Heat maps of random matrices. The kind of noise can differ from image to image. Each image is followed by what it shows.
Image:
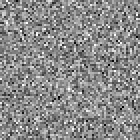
independent entries
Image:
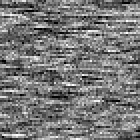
streaked along the rows
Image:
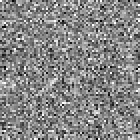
low rank plus noise
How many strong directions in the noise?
five to eight
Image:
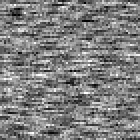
streaked along the rows
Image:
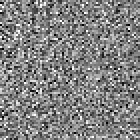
low rank plus noise
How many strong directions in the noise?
five to eight
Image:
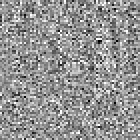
low rank plus noise
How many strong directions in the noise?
five to eight
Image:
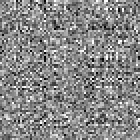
low rank plus noise
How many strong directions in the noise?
two
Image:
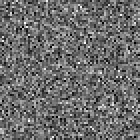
independent entries
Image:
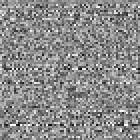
rows of uneven size
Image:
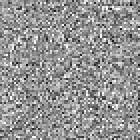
low rank plus noise
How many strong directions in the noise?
three or four
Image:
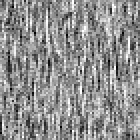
streaked along the columns
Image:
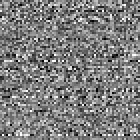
rows of uneven size
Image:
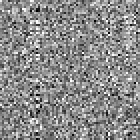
low rank plus noise
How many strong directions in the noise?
one
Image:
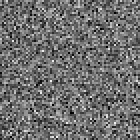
independent entries
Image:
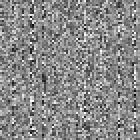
columns of uneven size
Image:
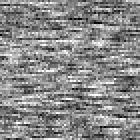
streaked along the rows
